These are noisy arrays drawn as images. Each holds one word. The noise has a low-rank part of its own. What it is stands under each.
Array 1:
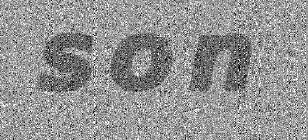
son
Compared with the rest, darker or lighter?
darker
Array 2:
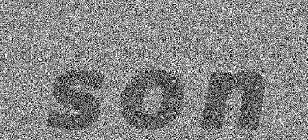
son
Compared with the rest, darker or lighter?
darker
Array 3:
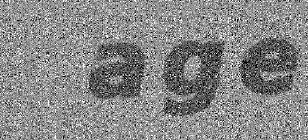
age
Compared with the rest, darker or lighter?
darker
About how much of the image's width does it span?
two thirds
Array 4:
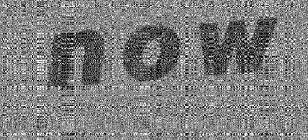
now
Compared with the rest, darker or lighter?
darker
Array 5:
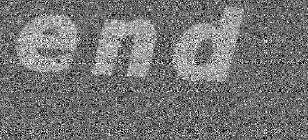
end
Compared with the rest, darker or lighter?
lighter
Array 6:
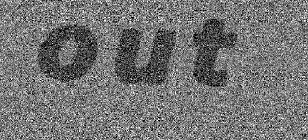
out
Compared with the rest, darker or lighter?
darker
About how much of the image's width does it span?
two thirds
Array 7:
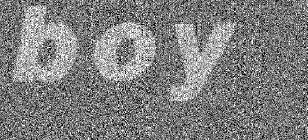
boy
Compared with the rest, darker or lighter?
lighter
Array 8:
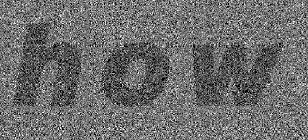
how
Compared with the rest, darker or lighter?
darker
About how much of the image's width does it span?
nearly all
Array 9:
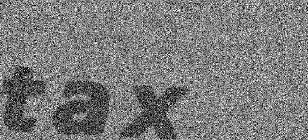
tax
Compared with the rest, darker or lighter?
darker
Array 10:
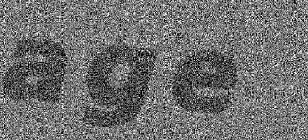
age
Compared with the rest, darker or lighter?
darker
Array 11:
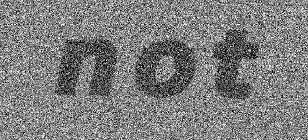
not
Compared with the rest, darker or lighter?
darker
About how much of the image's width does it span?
two thirds
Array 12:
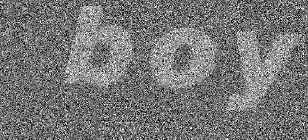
boy
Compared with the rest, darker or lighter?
lighter
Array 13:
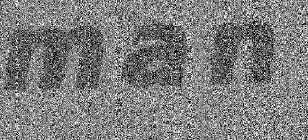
man
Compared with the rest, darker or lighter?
darker
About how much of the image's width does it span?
nearly all
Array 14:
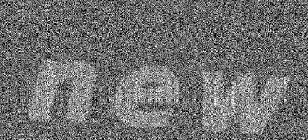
new
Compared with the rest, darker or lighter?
lighter
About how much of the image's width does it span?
nearly all
